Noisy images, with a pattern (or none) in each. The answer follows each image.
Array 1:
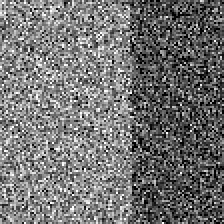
a sharp edge
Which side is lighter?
left
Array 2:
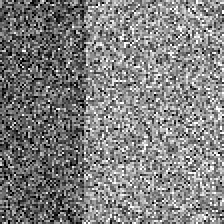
a sharp edge
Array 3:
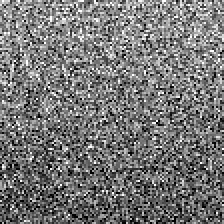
a smooth slope
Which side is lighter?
top
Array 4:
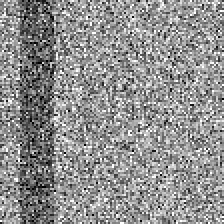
one vertical stripe
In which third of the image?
left
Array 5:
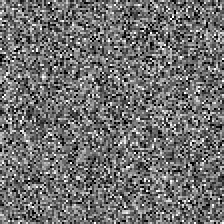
only noise
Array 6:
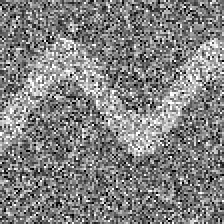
a wavy band
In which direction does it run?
left to right
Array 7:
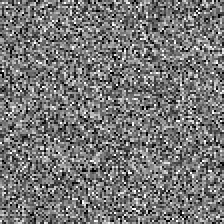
only noise
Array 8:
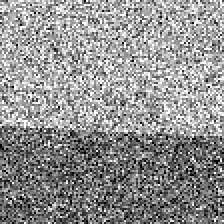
a sharp edge
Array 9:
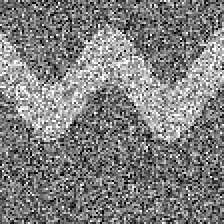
a wavy band
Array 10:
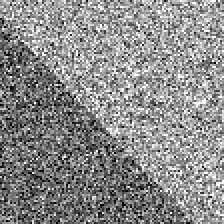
a sharp edge
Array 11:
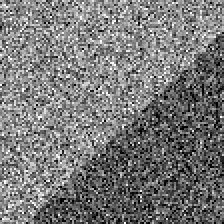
a sharp edge
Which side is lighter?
top left
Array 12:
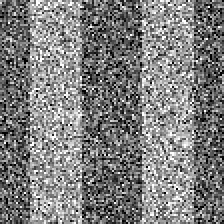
vertical stripes
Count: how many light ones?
2
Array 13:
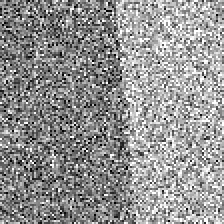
a sharp edge
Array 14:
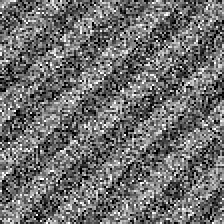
diagonal stripes
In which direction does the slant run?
bottom left to top right
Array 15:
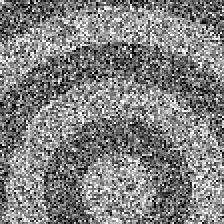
rings round one point
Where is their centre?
bottom middle
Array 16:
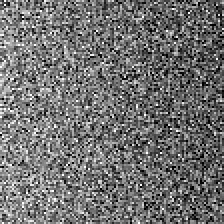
a smooth slope
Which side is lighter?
left
